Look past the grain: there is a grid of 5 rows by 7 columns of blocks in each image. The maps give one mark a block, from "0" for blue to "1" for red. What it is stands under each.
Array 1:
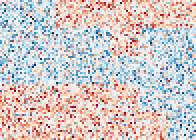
0 0 1 1 1 1 1
0 0 0 0 1 0 0
0 0 0 0 0 0 0
1 1 1 1 1 0 0
1 1 1 1 1 1 0
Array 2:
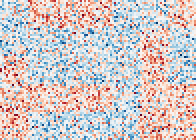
0 1 1 1 0 0 1
0 0 0 0 0 1 0
1 0 0 0 0 1 0
1 1 1 1 0 1 1
1 0 0 0 0 1 1
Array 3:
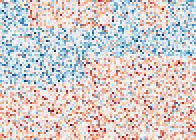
0 1 1 1 0 1 0
0 0 0 0 0 0 0
0 0 0 1 1 1 1
1 1 1 1 1 1 1
1 1 1 1 1 1 1
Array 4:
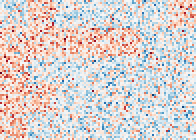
0 1 0 0 0 0 1
1 1 1 1 1 0 0
1 0 0 0 0 0 0
1 1 0 0 0 0 0
1 0 0 0 0 0 0
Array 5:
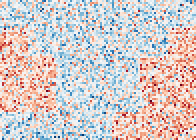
0 0 0 0 0 0 0
1 0 0 0 0 0 1
1 1 0 0 0 1 1
1 1 0 0 0 1 1
0 0 0 0 1 1 1
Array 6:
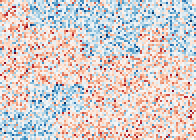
1 0 0 0 0 0 0
1 1 1 0 0 1 0
1 1 1 1 1 1 1
1 0 0 1 1 1 1
0 0 1 1 1 1 1
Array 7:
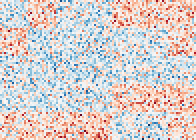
0 1 0 0 1 1 1
1 0 0 0 0 0 1
0 0 0 0 0 0 0
0 0 0 0 1 1 1
1 1 1 1 0 0 1
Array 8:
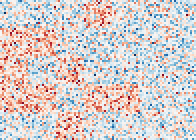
0 0 0 1 0 0 0
1 1 0 0 0 0 0
1 0 1 0 0 0 0
1 1 0 1 1 0 0
0 0 1 0 0 0 0
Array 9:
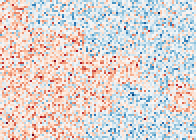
1 0 0 0 0 0 0
1 1 1 0 0 0 0
1 1 1 1 1 0 0
1 1 1 1 0 0 1
1 1 1 0 0 0 0
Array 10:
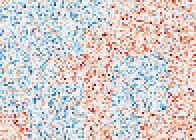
0 0 0 0 1 1 1
0 0 0 1 1 1 1
0 0 1 1 0 0 1
0 0 0 1 0 0 1
1 0 0 1 0 1 1
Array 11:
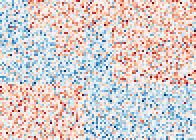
0 1 1 1 1 1 1
0 0 1 0 1 1 1
0 0 0 0 1 1 1
1 1 1 0 0 0 0
1 1 1 0 0 0 0
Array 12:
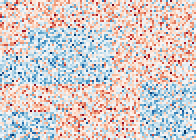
1 1 1 1 1 1 1
1 0 0 0 1 1 1
0 0 0 0 1 1 1
1 1 1 1 1 0 0
0 0 1 1 1 0 0
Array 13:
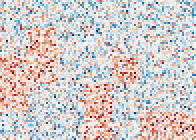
0 0 0 0 0 0 0
0 1 0 0 0 0 0
1 1 0 0 1 0 0
1 0 0 1 0 0 0
0 0 0 1 0 1 1
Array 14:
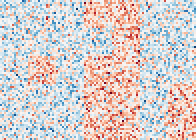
0 0 0 1 1 0 0
0 0 0 0 1 0 0
0 1 0 1 1 0 0
0 0 0 1 1 0 1
0 0 0 1 1 0 1
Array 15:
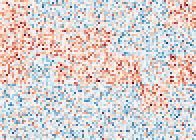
1 0 0 0 0 0 1
1 1 1 1 0 0 0
1 0 1 1 1 0 1
0 0 0 0 0 1 0
0 0 0 0 0 0 0
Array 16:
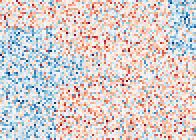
1 1 1 1 1 1 0
0 0 1 1 1 1 0
0 0 0 1 1 1 1
0 0 1 1 1 1 1
0 0 1 1 1 1 1
